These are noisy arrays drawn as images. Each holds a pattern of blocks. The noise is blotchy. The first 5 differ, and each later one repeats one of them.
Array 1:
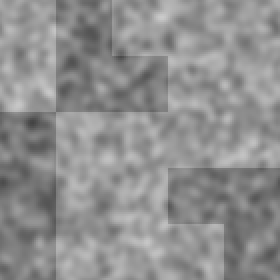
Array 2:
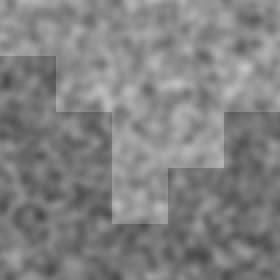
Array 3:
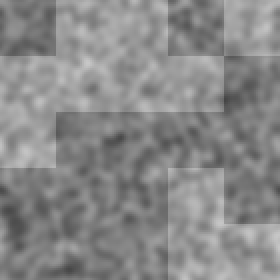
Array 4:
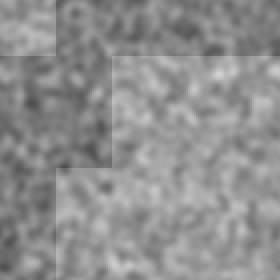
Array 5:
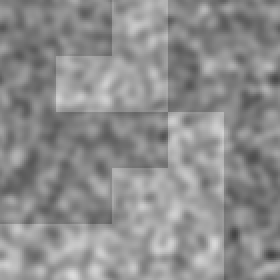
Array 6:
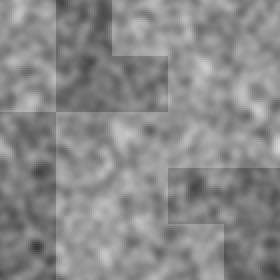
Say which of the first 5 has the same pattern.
1
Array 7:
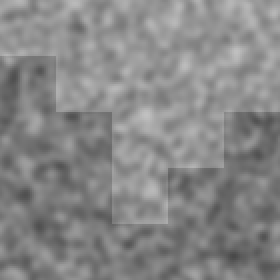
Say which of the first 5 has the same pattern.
2
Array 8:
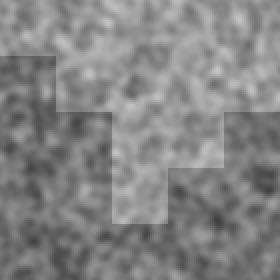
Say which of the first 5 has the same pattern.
2
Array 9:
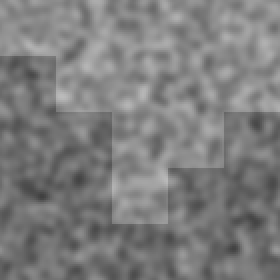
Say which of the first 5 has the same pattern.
2
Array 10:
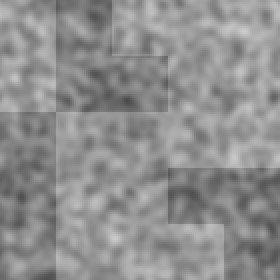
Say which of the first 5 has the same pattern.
1
